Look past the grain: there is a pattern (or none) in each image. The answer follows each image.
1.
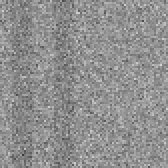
bands of columns
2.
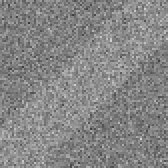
a diagonal band
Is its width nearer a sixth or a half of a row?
a half
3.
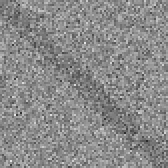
a diagonal band
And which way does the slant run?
top left to bottom right
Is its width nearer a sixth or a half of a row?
a sixth
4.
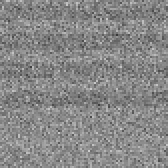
bands of rows
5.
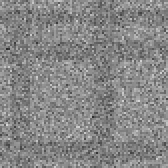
bands of rows crossing bands of columns
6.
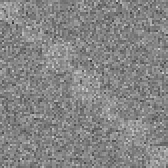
blocks along the diagonal
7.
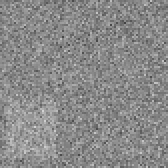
one block
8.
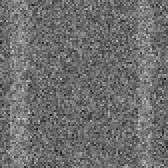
bands of columns
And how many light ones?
2
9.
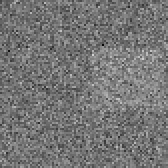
one block
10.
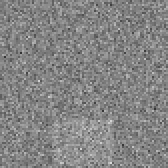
one block
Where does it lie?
bottom middle
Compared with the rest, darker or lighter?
lighter
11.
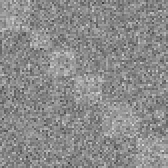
blocks along the diagonal
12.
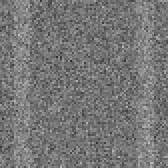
bands of columns
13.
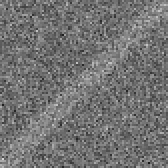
a diagonal band
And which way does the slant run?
bottom left to top right
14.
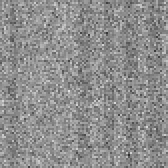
bands of columns
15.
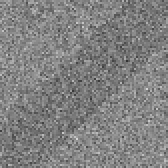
a diagonal band
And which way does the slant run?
bottom left to top right
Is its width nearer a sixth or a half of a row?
a half
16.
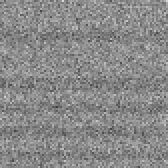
bands of rows
